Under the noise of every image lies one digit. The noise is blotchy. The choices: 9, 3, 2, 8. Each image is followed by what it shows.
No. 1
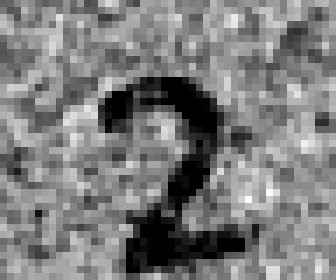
2
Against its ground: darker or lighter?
darker
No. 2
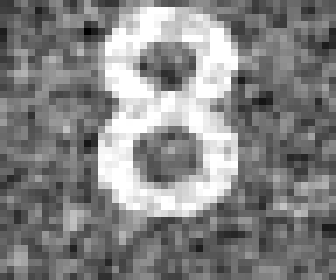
8
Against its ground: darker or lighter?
lighter
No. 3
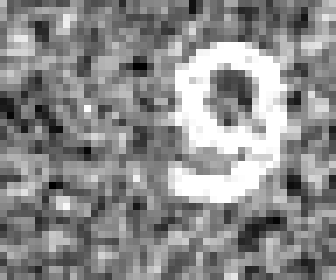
9
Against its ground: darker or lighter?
lighter
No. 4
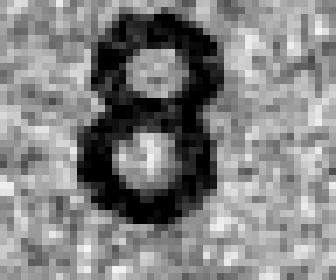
8
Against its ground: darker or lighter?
darker
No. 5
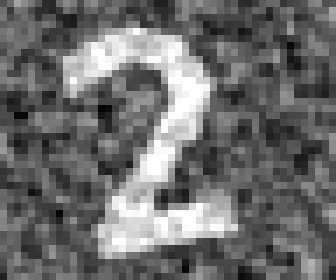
2
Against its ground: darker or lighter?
lighter
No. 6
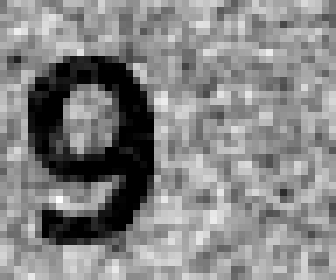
9
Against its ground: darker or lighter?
darker
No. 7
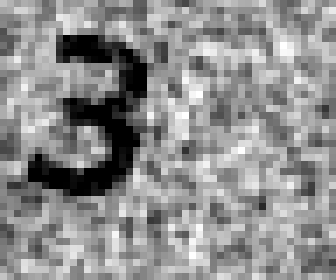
3
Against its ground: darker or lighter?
darker
